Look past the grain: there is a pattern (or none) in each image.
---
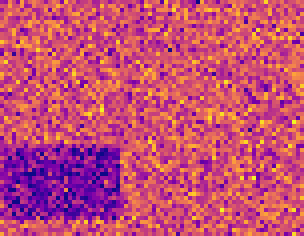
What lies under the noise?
one block
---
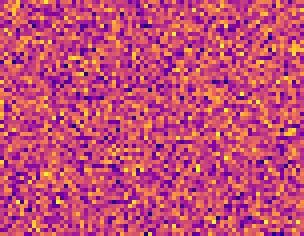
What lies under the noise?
only noise
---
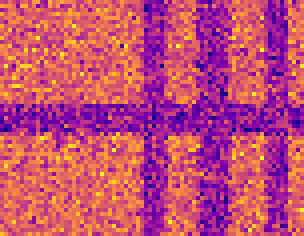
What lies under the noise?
bands of rows crossing bands of columns
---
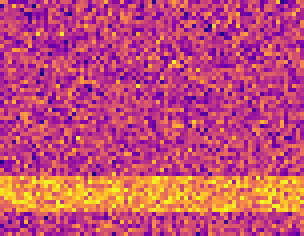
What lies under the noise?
one band of rows
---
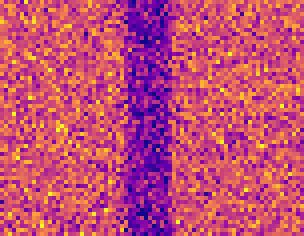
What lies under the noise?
one band of columns
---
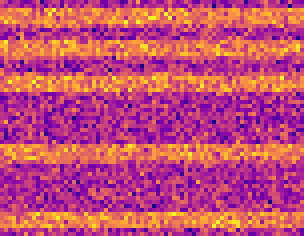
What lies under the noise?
bands of rows
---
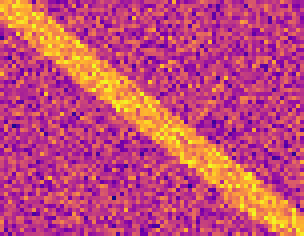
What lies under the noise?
a diagonal band
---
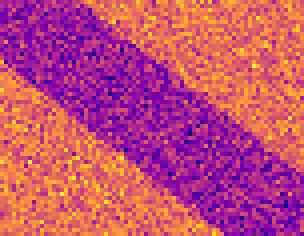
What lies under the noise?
a diagonal band
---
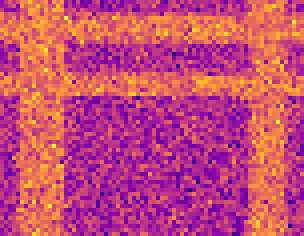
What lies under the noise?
bands of rows crossing bands of columns
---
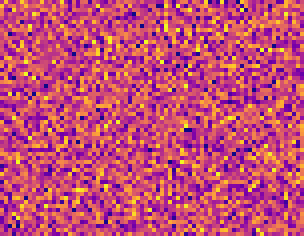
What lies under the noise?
only noise
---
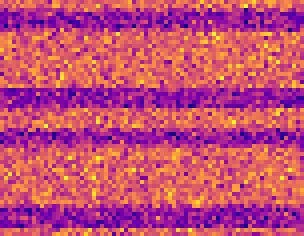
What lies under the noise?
bands of rows
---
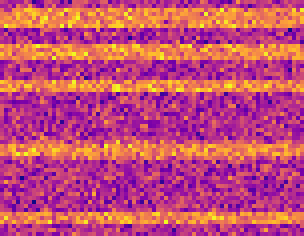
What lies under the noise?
bands of rows
